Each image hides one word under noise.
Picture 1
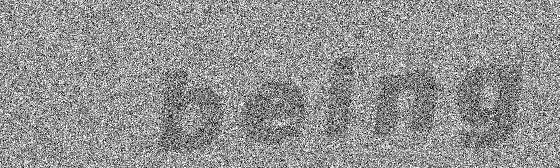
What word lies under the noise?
being
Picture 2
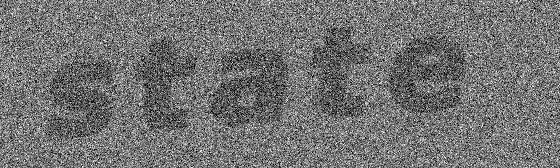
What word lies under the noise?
state
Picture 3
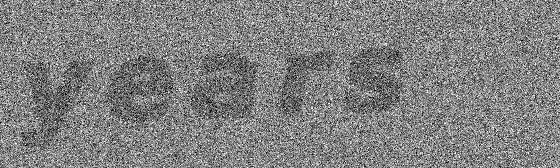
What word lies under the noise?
years
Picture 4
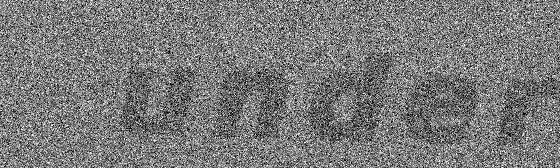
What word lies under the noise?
under
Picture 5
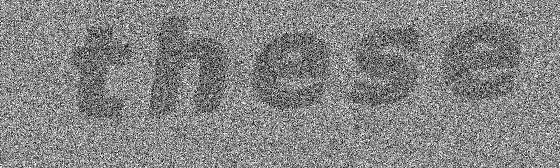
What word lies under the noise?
these
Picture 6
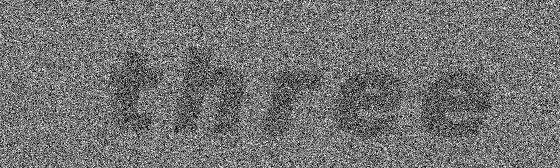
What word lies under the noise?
three
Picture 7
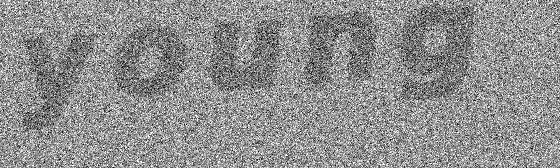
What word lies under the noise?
young
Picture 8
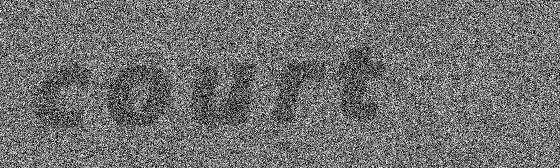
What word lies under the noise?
court
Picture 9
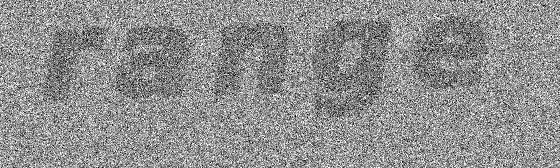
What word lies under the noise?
range
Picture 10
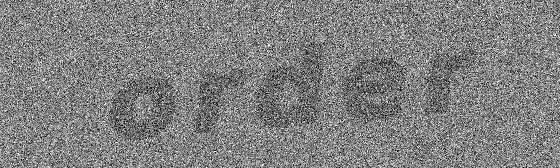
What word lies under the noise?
order
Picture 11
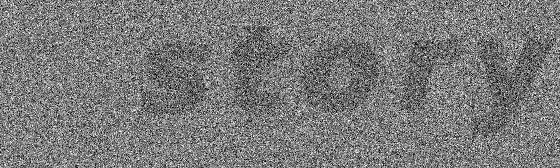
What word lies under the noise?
story
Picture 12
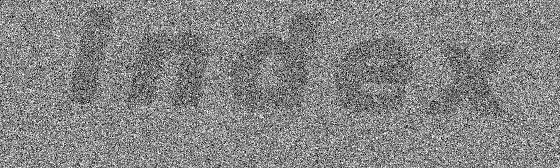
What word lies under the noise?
index
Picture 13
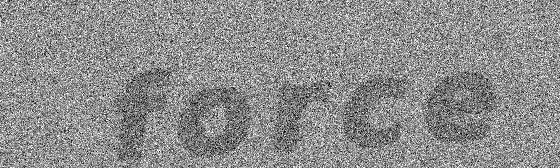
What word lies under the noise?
force
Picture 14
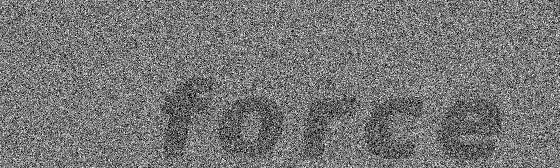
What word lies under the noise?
force
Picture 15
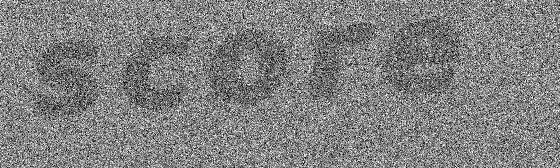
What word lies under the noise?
score
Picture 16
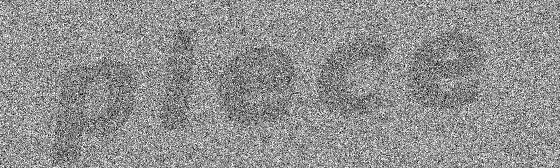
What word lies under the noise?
piece
